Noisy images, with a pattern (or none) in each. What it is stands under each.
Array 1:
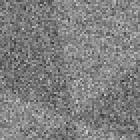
spokes from one point
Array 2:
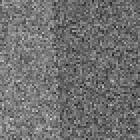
a sharp edge
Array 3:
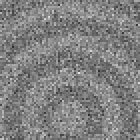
rings round one point
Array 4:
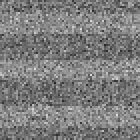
horizontal stripes
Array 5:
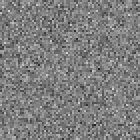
only noise
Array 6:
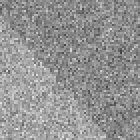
a sharp edge
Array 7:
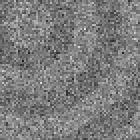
rings round one point
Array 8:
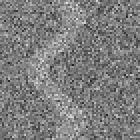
a wavy band
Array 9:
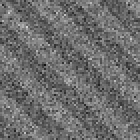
diagonal stripes
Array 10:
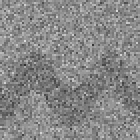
a wavy band
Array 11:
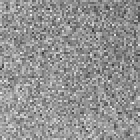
a smooth slope
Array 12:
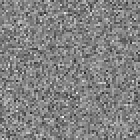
only noise
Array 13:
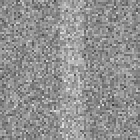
one vertical stripe
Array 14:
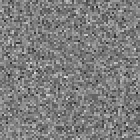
only noise
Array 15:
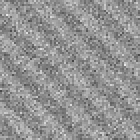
diagonal stripes
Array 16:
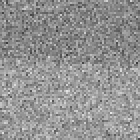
a sharp edge
